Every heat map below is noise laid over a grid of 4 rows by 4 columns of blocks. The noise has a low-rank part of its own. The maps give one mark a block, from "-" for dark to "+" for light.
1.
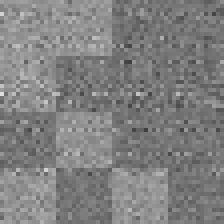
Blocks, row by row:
++--
+---
-+--
+-+-
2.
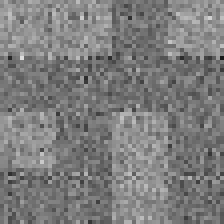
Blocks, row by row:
++-+
----
+-+-
--+-
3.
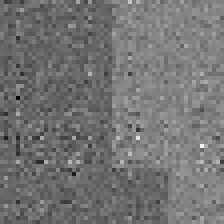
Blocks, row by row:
--++
--++
--++
---+
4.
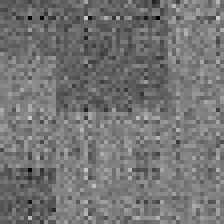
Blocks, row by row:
---+
+--+
++++
-+++
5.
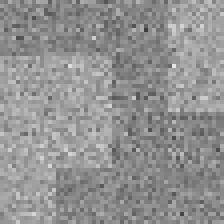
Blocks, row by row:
---+
++-+
++--
+---
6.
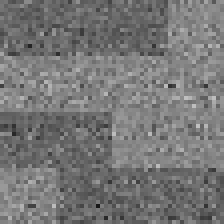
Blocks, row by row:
---+
++++
--++
+---
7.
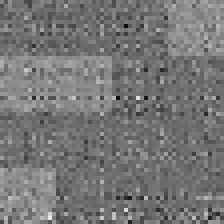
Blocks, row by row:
---+
++--
----
+---
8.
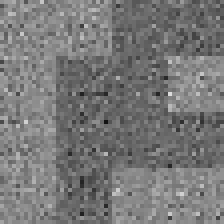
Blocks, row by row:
++--
+--+
+---
+-++
